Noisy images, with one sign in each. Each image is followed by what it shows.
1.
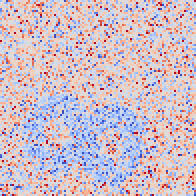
infinity sign
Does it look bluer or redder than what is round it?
bluer
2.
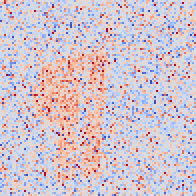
pilcrow
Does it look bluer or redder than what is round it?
redder
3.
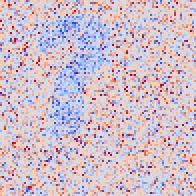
question mark
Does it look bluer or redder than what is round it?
bluer
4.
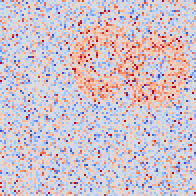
infinity sign
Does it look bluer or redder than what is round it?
redder
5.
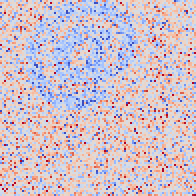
at sign
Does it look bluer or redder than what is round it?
bluer
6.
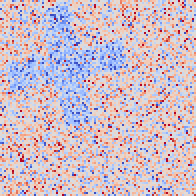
plus sign
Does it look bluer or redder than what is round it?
bluer
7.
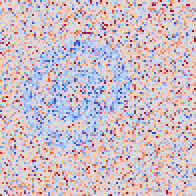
at sign
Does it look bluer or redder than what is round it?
bluer
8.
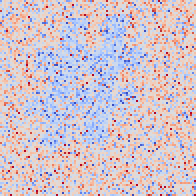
hash sign
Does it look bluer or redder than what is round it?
bluer
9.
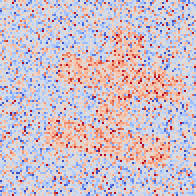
plus-minus sign
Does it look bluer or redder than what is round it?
redder
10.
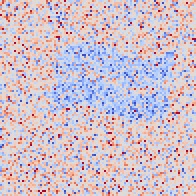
approximately sign
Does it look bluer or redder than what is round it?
bluer
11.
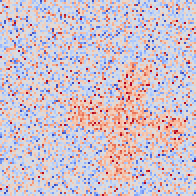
plus sign
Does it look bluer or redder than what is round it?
redder
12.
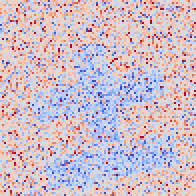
plus-minus sign
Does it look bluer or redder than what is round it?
bluer
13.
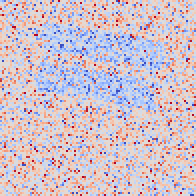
equals sign
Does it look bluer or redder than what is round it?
bluer
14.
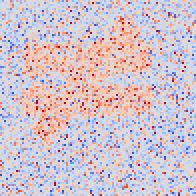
not-equal sign
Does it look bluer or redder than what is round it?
redder
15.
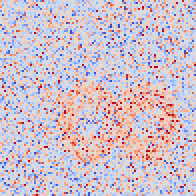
infinity sign
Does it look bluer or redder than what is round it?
redder
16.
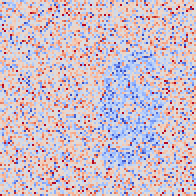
section sign
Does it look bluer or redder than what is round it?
bluer
